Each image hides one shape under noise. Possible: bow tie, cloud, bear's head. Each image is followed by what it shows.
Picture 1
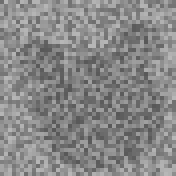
dark bear's head
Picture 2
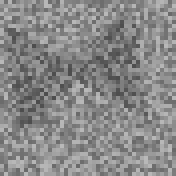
dark bow tie
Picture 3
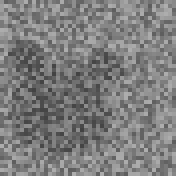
dark bear's head
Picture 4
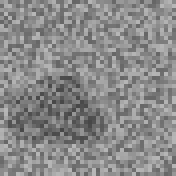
dark cloud
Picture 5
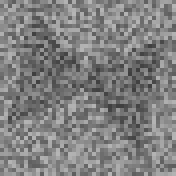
dark bow tie
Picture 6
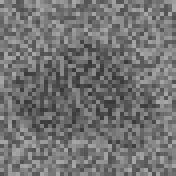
dark cloud
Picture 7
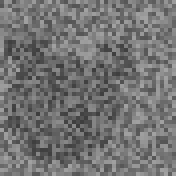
dark bear's head
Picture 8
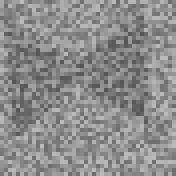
dark bow tie
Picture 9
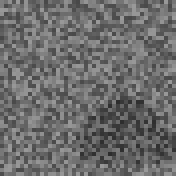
dark cloud
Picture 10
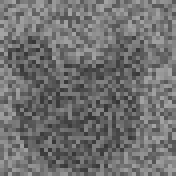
dark bear's head
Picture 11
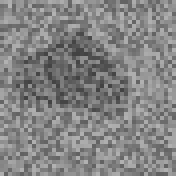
dark cloud
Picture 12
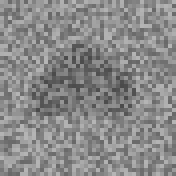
dark cloud
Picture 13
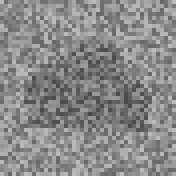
dark cloud
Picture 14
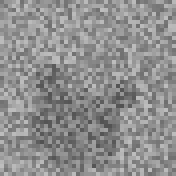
dark bear's head
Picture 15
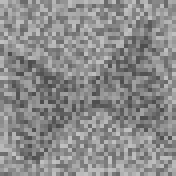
dark bow tie
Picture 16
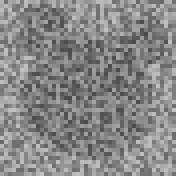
dark bear's head
